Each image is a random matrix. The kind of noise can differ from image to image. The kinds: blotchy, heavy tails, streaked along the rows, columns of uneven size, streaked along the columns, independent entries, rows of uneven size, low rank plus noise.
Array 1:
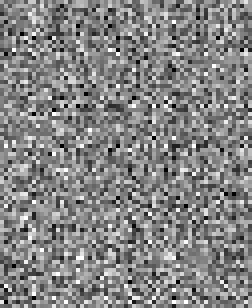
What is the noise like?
low rank plus noise
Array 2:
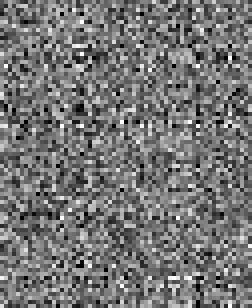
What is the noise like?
low rank plus noise
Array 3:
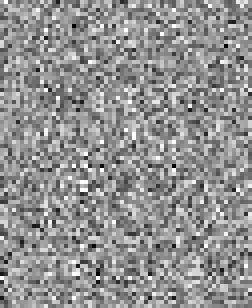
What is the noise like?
low rank plus noise
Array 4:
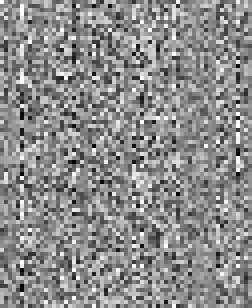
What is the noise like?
columns of uneven size
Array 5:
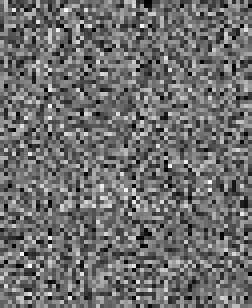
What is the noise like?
low rank plus noise
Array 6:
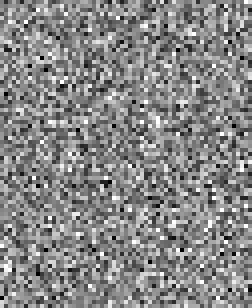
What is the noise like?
independent entries
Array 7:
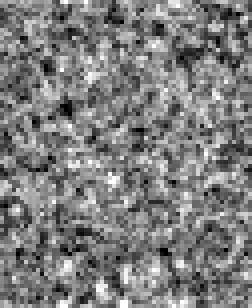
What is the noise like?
blotchy
